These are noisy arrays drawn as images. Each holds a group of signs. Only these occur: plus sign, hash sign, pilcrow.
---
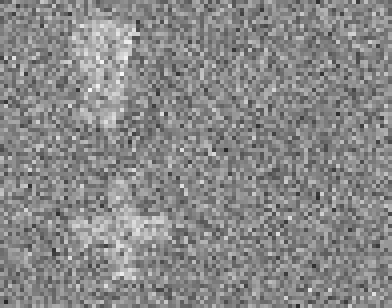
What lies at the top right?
nothing
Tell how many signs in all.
2
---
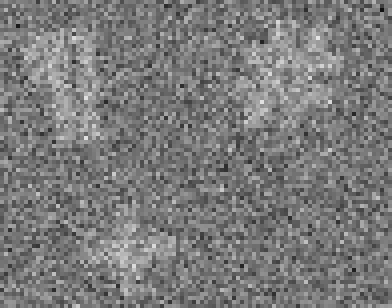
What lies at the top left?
pilcrow
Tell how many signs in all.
3
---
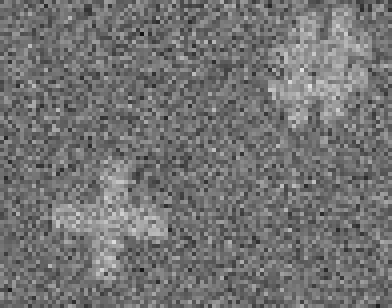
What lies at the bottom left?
plus sign
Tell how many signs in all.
2
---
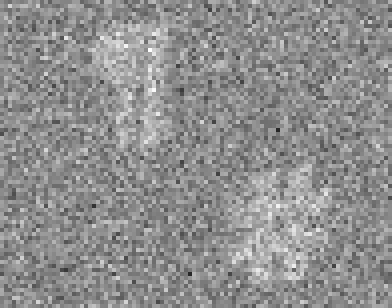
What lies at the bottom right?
hash sign
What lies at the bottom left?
nothing
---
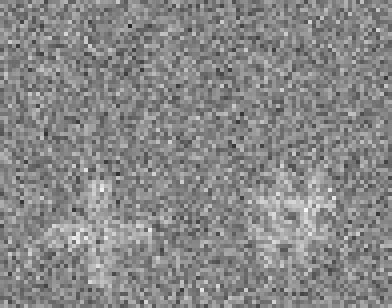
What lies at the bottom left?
plus sign
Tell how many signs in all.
2
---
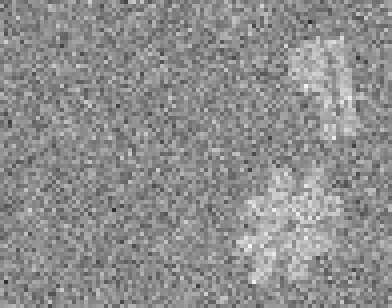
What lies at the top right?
pilcrow
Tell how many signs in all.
2
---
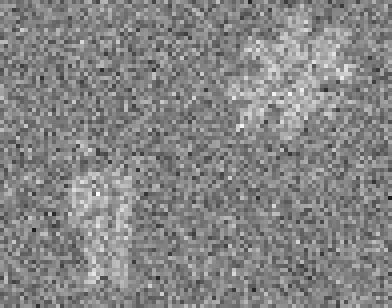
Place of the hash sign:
top right
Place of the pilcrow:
bottom left
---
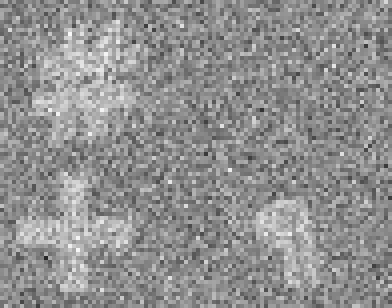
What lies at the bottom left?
plus sign
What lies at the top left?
hash sign
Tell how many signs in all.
3
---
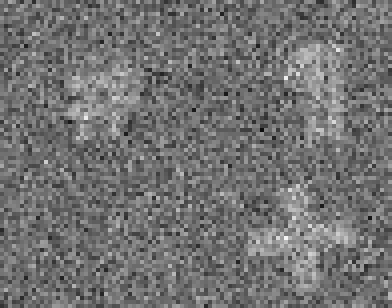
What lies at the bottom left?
nothing
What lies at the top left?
hash sign
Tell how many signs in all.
3
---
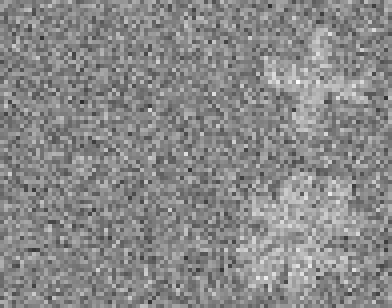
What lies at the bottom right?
hash sign
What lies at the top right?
plus sign
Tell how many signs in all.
2
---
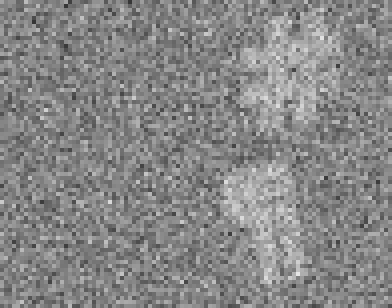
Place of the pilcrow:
bottom right
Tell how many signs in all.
2
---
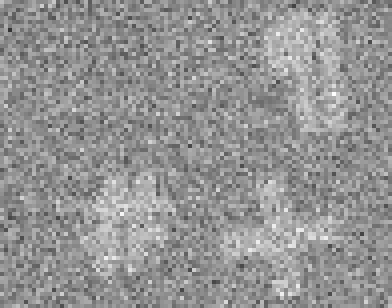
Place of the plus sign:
bottom right
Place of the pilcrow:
top right
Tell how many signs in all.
3
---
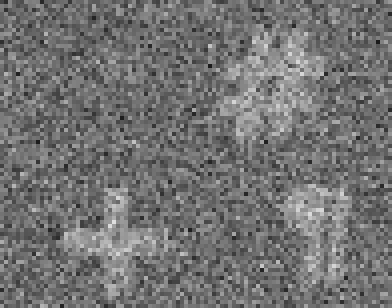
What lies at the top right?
hash sign
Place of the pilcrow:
bottom right
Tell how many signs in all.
3
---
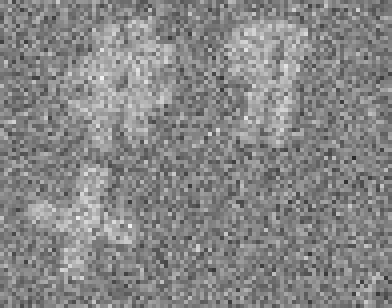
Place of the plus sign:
bottom left
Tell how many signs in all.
3
